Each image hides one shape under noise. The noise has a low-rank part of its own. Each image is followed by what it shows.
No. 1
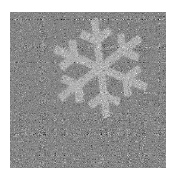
snowflake
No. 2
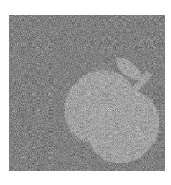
apple
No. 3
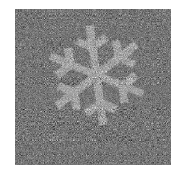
snowflake
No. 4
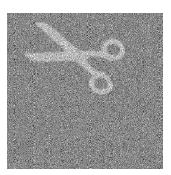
pair of scissors
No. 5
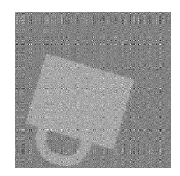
cup
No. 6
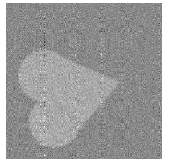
heart
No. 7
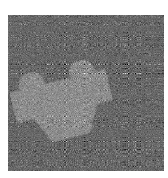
car
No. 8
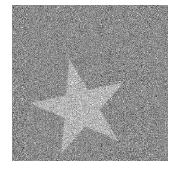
star
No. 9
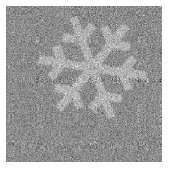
snowflake
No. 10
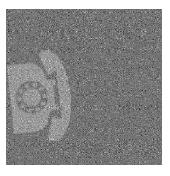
telephone
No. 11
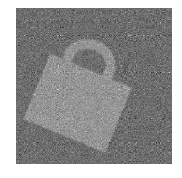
cup
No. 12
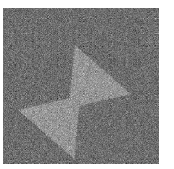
bow tie
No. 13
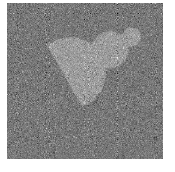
chess pawn
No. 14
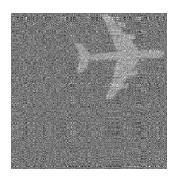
airplane
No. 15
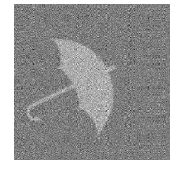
umbrella
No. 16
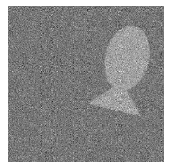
fish
